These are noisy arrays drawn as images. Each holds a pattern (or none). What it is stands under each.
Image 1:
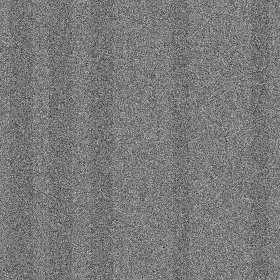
bands of columns
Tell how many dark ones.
5
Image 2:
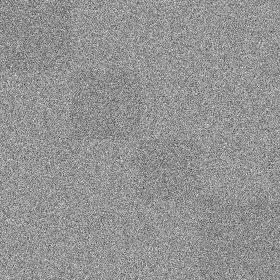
blocks along the diagonal
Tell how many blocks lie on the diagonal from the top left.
4
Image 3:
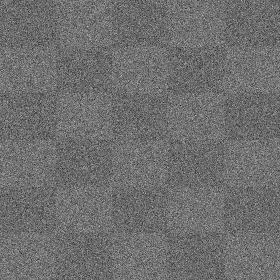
a checkerboard
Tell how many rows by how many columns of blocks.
6 by 5
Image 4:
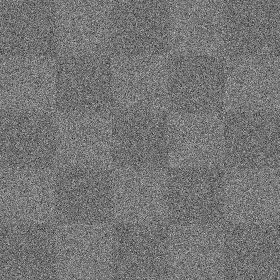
a checkerboard
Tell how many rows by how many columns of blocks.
5 by 5
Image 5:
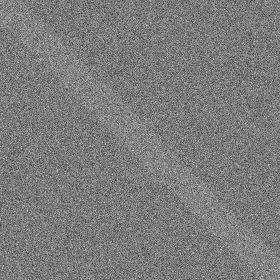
a diagonal band
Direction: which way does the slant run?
top left to bottom right
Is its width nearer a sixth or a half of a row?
a sixth
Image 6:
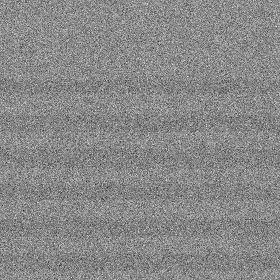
bands of rows
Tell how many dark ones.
6
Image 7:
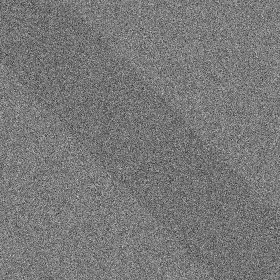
a diagonal band
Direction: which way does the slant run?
top left to bottom right
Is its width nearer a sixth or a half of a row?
a half
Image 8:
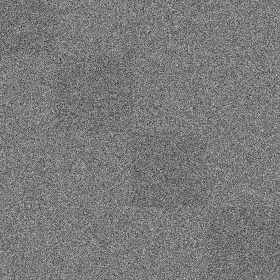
blocks along the diagonal
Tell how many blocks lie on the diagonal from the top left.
4
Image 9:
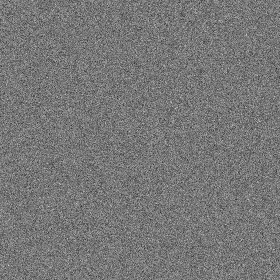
only noise
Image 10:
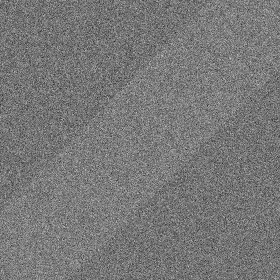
a diagonal band
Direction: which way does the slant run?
bottom left to top right
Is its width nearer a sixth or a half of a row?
a half
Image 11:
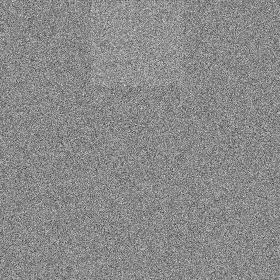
one block
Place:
top middle
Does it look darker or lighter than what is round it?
lighter
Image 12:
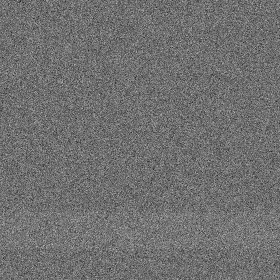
one band of rows
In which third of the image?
bottom
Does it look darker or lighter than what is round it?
lighter
